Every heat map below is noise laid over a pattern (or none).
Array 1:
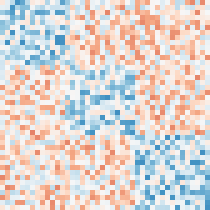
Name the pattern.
blocks along the diagonal
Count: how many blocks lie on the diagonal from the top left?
3
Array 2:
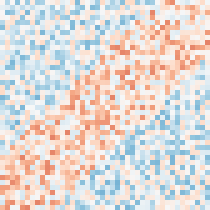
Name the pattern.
a diagonal band
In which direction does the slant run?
bottom left to top right
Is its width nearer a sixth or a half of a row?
a half
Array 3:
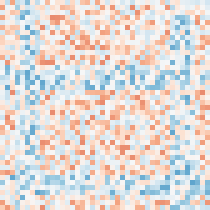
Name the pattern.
bands of rows crossing bands of columns
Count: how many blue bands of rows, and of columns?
2 and 2
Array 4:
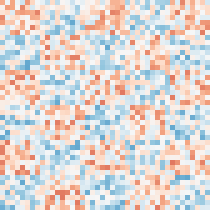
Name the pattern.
a checkerboard
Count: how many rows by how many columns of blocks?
6 by 5
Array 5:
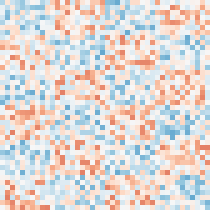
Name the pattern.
a checkerboard
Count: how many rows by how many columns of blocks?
6 by 4
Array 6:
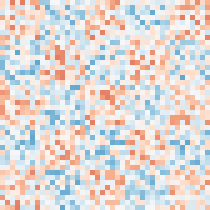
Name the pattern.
a checkerboard
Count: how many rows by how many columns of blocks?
5 by 5
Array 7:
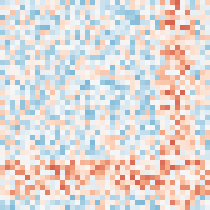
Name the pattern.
bands of rows crossing bands of columns
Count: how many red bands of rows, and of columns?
1 and 1
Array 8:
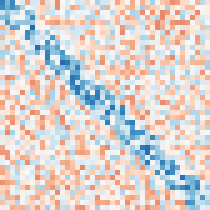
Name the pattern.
a diagonal band
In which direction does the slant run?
top left to bottom right
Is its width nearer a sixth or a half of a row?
a sixth
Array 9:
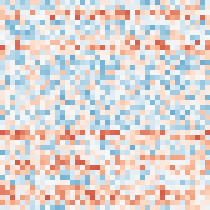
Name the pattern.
bands of rows
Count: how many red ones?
5
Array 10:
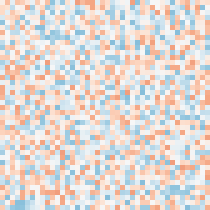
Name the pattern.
only noise
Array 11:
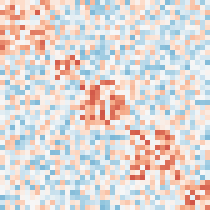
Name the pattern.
blocks along the diagonal
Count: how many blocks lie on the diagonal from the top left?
5
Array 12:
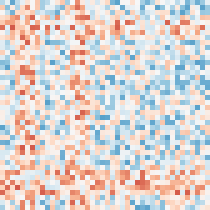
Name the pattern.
bands of rows crossing bands of columns
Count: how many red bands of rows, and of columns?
2 and 2
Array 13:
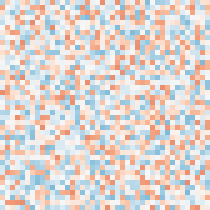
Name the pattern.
only noise
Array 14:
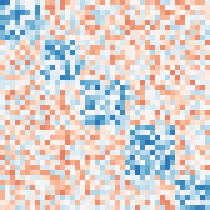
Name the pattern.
blocks along the diagonal
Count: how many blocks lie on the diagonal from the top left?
5
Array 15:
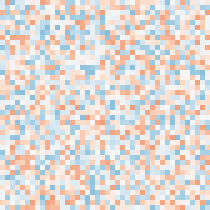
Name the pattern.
only noise
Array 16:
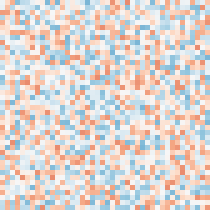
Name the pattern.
only noise
